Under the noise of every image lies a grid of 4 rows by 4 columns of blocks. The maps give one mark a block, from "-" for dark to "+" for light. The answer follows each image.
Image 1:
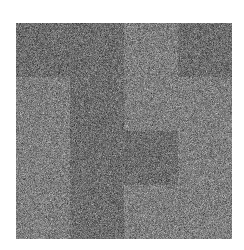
- - + -
+ - + +
+ - - +
+ - + +
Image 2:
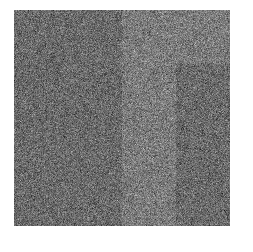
- - + +
- - + -
- - + -
- - + -
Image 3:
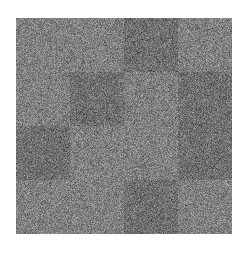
+ + - +
+ - + -
- + + -
+ + - +
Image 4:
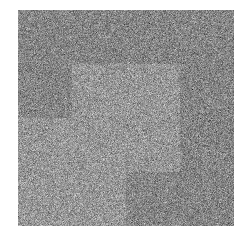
- - - -
- + + -
+ + + -
+ + - -
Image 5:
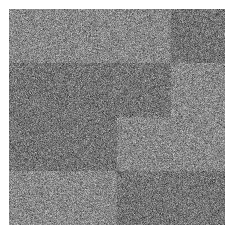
+ + + -
- - - +
- - + +
+ + - -
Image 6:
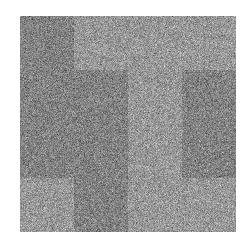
- + + +
- - + -
- - + -
+ - + +
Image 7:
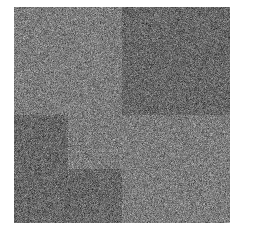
+ + - -
+ + - -
- + + +
- - + +
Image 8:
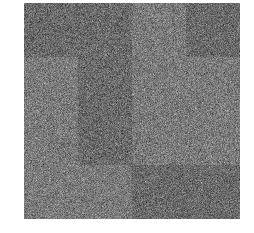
- - + -
+ - + +
+ - + +
+ + - -
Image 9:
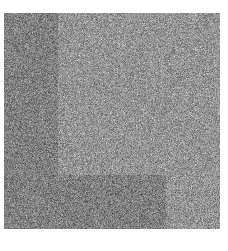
- + + +
- + + +
- + + +
- - - +
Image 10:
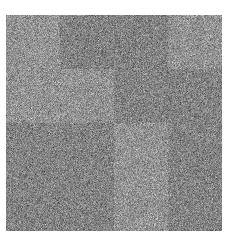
+ - - +
+ + - -
- - + -
- - + -
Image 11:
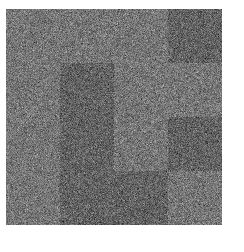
+ + + -
+ - + +
+ - + -
+ - - +
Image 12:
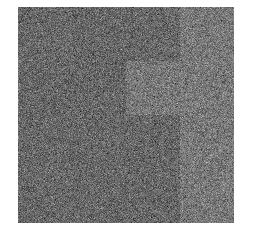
- - - +
- - + +
- - - +
- - - +
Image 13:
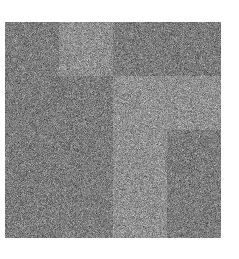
- + - -
- - + +
- - + -
- - + -
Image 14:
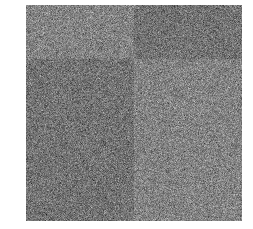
+ + - -
- - + +
- - + +
- - + +
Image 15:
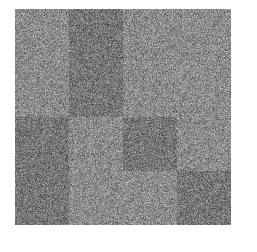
+ - + +
+ - + +
- + - +
- + + -
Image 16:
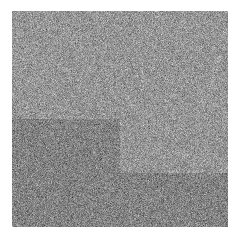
+ + + +
+ + + +
- - + +
- - - -
